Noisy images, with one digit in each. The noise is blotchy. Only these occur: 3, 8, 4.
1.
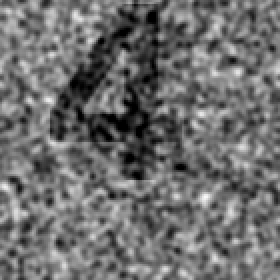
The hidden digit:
4
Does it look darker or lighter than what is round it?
darker
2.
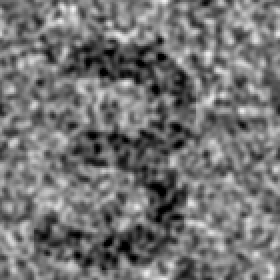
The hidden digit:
3
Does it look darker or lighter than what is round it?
darker
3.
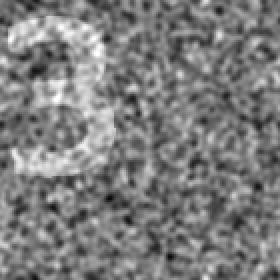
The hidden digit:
3
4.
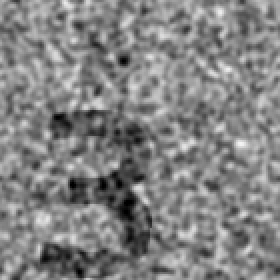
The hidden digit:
3
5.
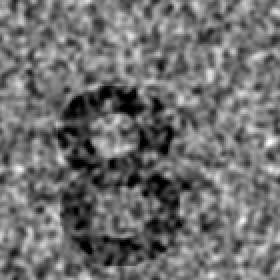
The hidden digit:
8
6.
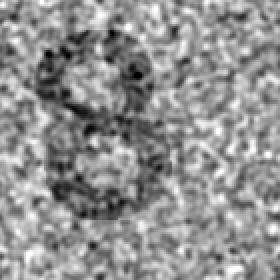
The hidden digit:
8
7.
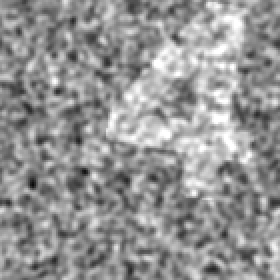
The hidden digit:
4
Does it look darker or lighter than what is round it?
lighter
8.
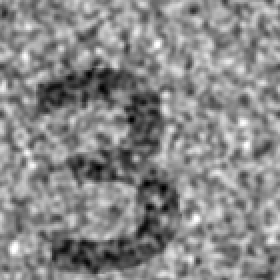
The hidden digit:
3
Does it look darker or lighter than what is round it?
darker
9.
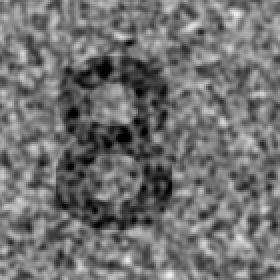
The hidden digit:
8
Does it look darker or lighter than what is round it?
darker
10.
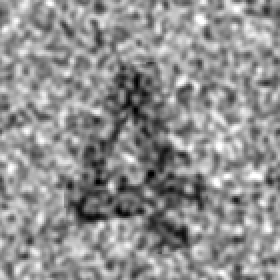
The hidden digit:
4
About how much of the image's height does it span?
two thirds
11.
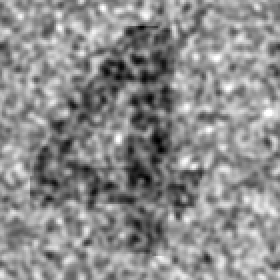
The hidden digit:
4
